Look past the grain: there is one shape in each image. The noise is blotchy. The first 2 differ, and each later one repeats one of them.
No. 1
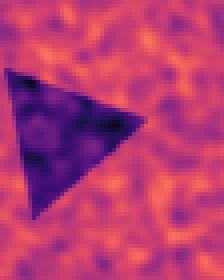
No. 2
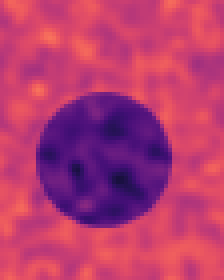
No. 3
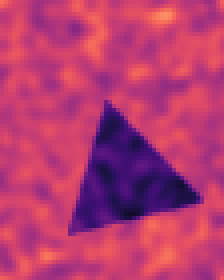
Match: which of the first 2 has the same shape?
1
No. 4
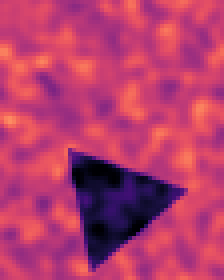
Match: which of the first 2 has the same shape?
1
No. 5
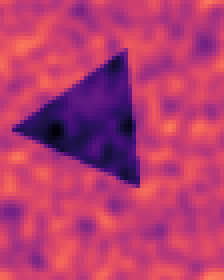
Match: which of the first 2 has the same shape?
1
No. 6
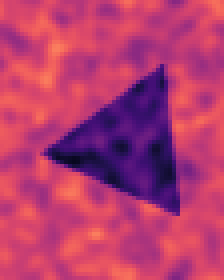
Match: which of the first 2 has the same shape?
1
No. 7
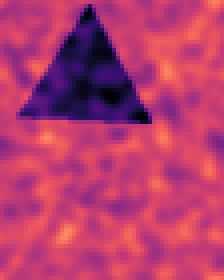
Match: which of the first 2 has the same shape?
1
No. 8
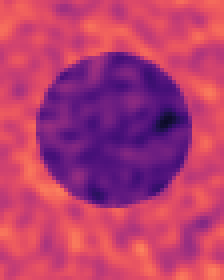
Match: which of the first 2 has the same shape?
2
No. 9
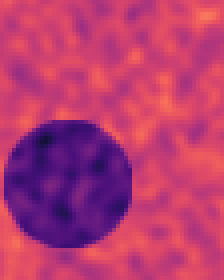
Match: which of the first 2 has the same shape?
2
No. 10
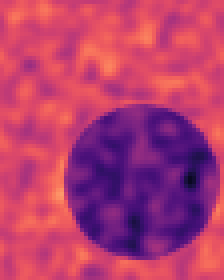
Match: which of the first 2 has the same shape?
2
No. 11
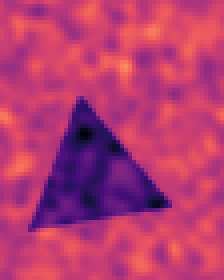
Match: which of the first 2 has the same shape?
1
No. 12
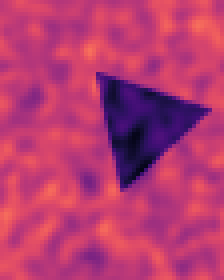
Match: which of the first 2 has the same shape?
1
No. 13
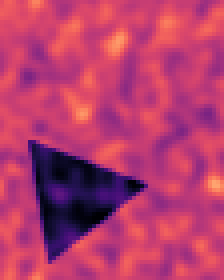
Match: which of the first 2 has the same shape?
1
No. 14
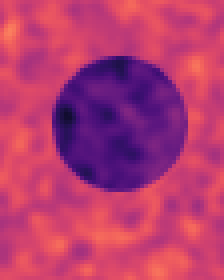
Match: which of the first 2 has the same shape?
2
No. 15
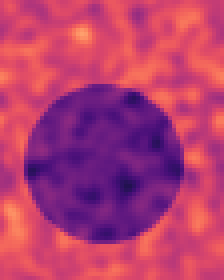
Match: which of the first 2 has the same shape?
2
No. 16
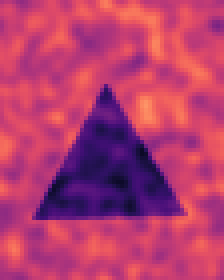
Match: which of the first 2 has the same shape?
1
